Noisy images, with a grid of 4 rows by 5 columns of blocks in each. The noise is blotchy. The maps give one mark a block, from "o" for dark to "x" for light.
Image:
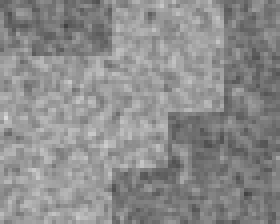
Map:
ooxxo
xxxxo
xxxoo
xxooo
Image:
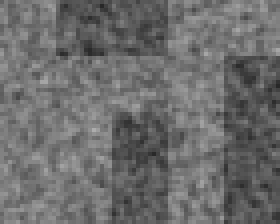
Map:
xooxx
xxxxo
xxoxo
xxoxo
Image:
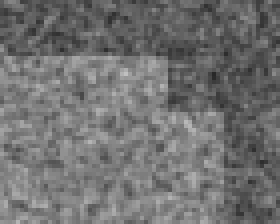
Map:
ooooo
xxxoo
xxxxo
xxxxo
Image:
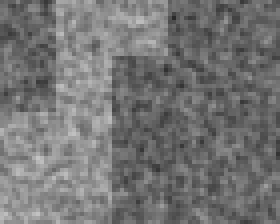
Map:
oxxoo
oxooo
xxooo
xxooo
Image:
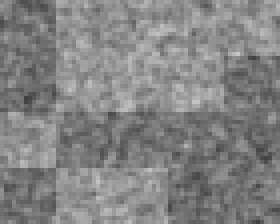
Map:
oxxxx
oxxxo
xoooo
oxxoo
